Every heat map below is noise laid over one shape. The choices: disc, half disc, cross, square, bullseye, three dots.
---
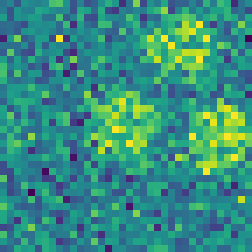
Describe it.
light three dots
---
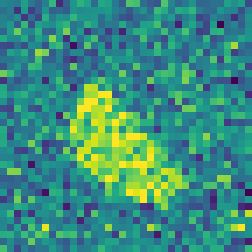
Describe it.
light half disc
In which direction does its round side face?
down and left
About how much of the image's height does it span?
half
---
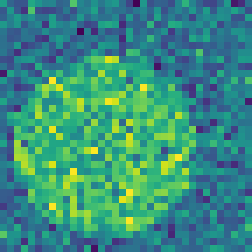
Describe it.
light disc
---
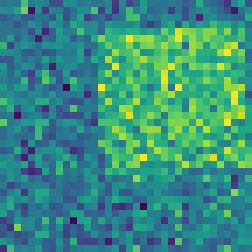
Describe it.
light square
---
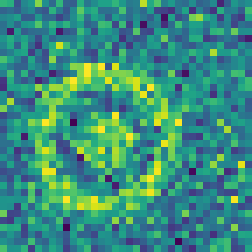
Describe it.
light bullseye
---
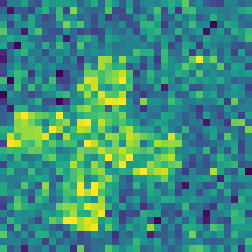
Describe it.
light cross
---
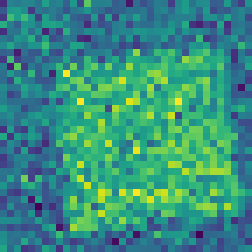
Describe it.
light square
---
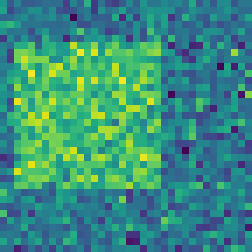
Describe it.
light square
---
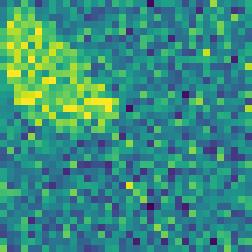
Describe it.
light half disc
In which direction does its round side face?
down and left
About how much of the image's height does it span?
half
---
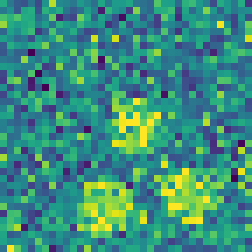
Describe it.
light three dots
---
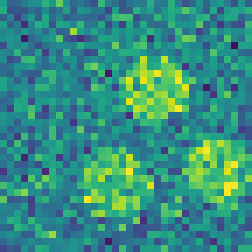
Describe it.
light three dots
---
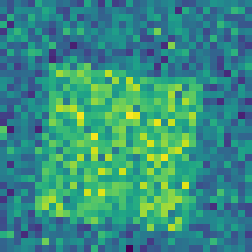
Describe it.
light square
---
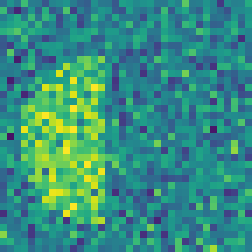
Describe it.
light half disc
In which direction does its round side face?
left
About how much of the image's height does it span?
two thirds
